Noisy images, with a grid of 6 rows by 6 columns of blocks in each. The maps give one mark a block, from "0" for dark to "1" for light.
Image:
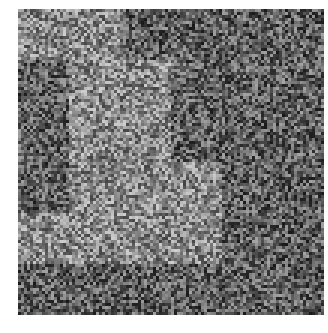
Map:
1 1 0 0 0 0
0 1 1 0 0 0
0 1 1 0 0 0
0 1 1 1 0 0
1 1 1 1 0 0
0 0 0 0 0 0
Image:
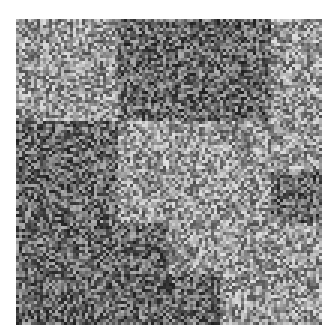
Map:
1 1 0 0 0 1
1 1 0 0 0 1
0 0 1 1 1 1
0 0 1 1 1 0
0 0 0 1 1 1
0 0 0 0 1 1
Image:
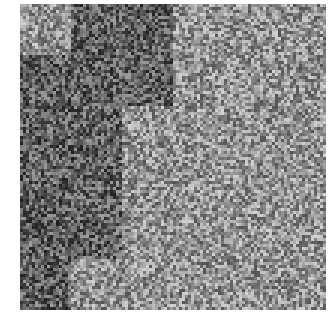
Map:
1 0 0 1 1 1
0 0 0 1 1 1
0 0 1 1 1 1
0 0 1 1 1 1
0 0 1 1 1 1
0 1 1 1 1 1
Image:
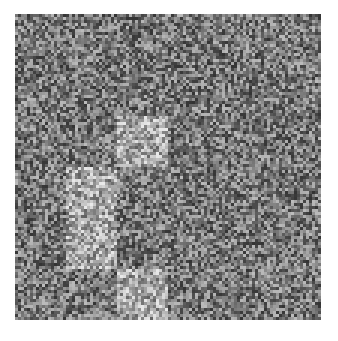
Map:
0 0 0 0 0 0
0 0 0 0 0 0
0 0 1 0 0 0
0 1 0 0 0 0
0 1 0 0 0 0
0 0 1 0 0 0
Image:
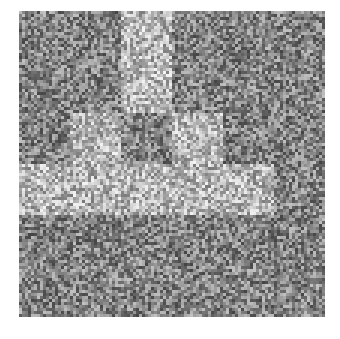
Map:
0 0 1 0 0 0
0 0 1 0 0 0
0 1 0 1 0 0
1 1 1 1 1 0
0 0 0 0 0 0
0 0 0 0 0 0
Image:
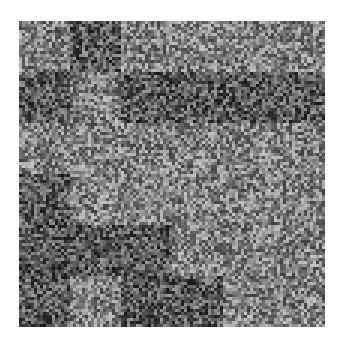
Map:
1 0 1 1 1 1
0 1 0 0 0 0
1 1 1 1 1 1
0 1 1 1 1 1
0 0 0 1 1 1
0 1 0 0 1 1
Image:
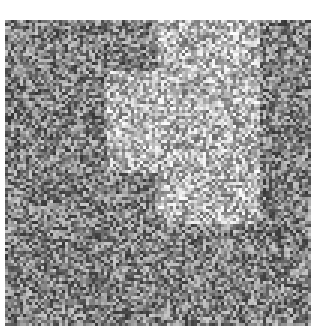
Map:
0 0 0 1 1 0
0 0 1 1 1 0
0 0 1 1 1 0
0 0 0 1 1 0
0 0 0 0 0 0
0 0 0 0 0 0
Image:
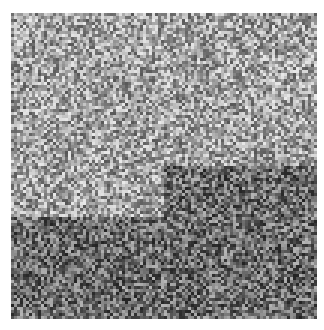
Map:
1 1 1 1 1 1
1 1 1 1 1 1
1 1 1 1 1 1
1 1 1 0 0 0
0 0 0 0 0 0
0 0 0 0 0 0
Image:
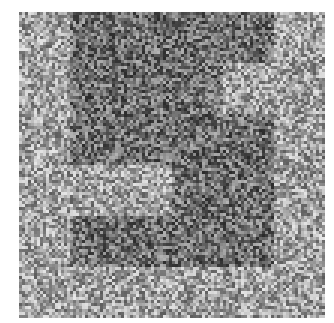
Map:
1 0 0 0 0 1
1 0 0 0 1 1
1 0 0 0 0 1
1 1 1 0 0 1
1 0 0 0 0 1
1 1 1 1 1 1
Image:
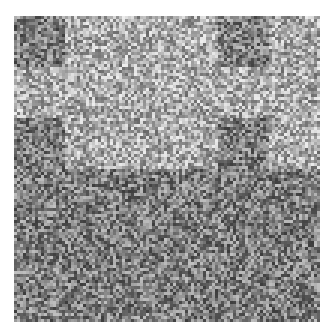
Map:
0 1 1 1 0 1
1 1 1 1 1 1
0 1 1 1 0 1
0 0 0 0 0 0
0 0 0 0 0 0
0 0 0 0 0 0
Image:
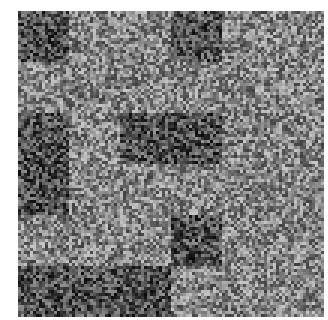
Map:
0 1 1 0 1 1
1 1 1 1 1 1
0 1 0 0 1 1
0 1 1 1 1 1
1 1 1 0 1 1
0 0 0 1 1 1
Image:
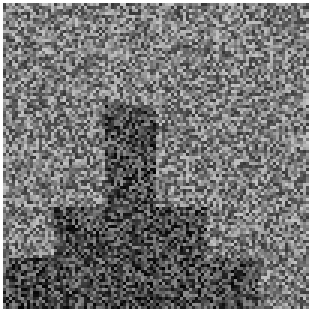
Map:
1 1 1 1 1 1
1 1 1 1 1 1
1 1 0 1 1 1
1 1 0 1 1 1
1 0 0 0 1 1
0 0 0 0 0 1
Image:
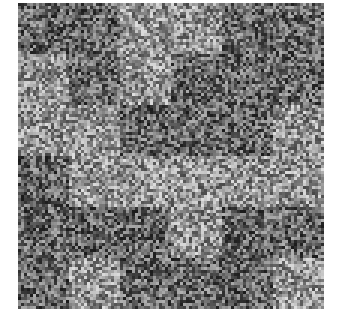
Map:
0 0 1 1 0 0
1 0 1 0 0 0
1 1 0 0 0 1
0 1 1 1 1 1
0 0 0 1 0 0
0 1 0 0 0 1
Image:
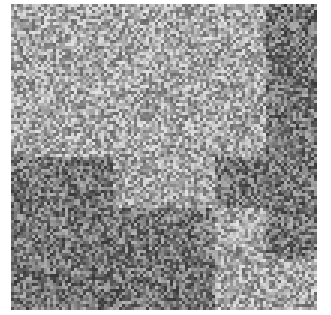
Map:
1 1 1 1 1 0
1 1 1 1 1 0
1 1 1 1 1 0
0 0 1 1 0 0
0 0 0 0 1 0
0 0 0 0 1 1
